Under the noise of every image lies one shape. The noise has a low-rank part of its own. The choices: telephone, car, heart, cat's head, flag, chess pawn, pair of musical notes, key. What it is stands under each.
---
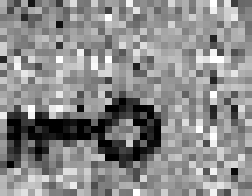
key
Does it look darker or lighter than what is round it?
darker
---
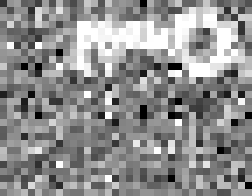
key
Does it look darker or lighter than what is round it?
lighter
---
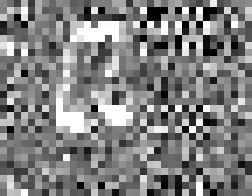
pair of musical notes
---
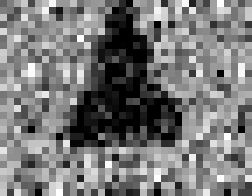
chess pawn
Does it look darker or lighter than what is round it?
darker
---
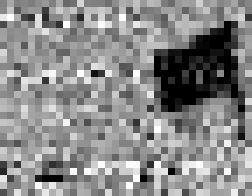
flag
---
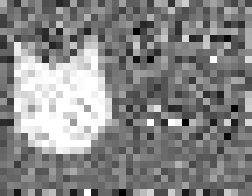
cat's head
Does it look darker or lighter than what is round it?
lighter
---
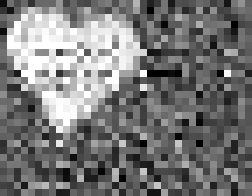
heart
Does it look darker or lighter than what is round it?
lighter
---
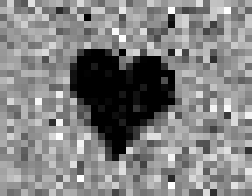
heart
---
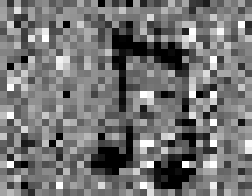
pair of musical notes
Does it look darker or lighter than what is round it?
darker
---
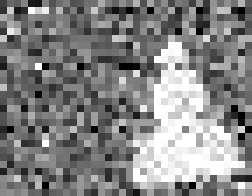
chess pawn
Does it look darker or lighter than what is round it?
lighter
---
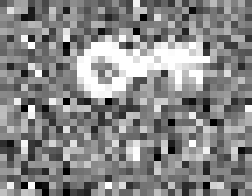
key
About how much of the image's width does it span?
half
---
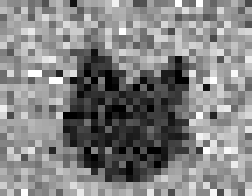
cat's head
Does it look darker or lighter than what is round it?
darker
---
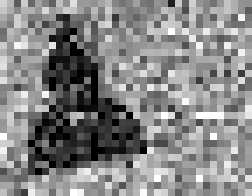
chess pawn
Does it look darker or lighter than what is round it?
darker
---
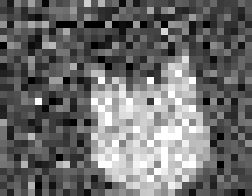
cat's head
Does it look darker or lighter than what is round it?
lighter
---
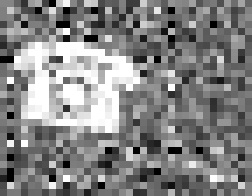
telephone
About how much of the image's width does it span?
half
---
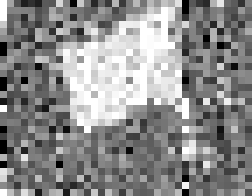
flag
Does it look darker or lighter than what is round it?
lighter
